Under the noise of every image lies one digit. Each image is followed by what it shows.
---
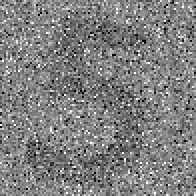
5
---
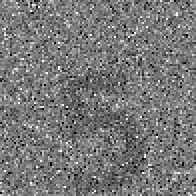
5
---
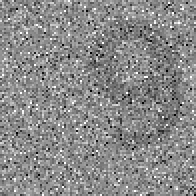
9
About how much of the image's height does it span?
two thirds
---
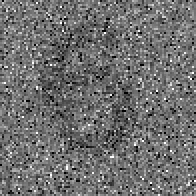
6
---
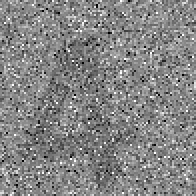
4
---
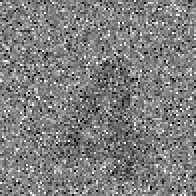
4
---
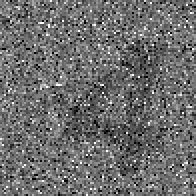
4
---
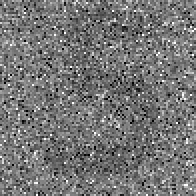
5
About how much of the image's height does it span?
nearly all
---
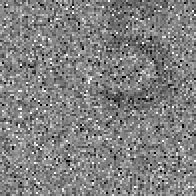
5
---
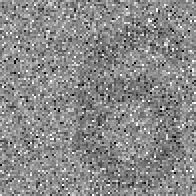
6
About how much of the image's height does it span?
nearly all
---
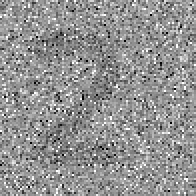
2
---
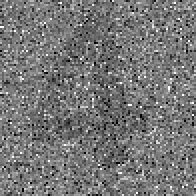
4
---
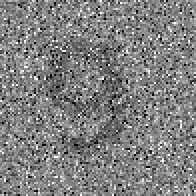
9
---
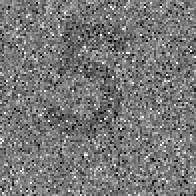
5
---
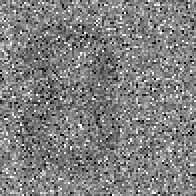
8
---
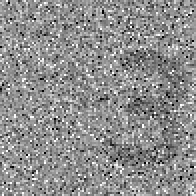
3
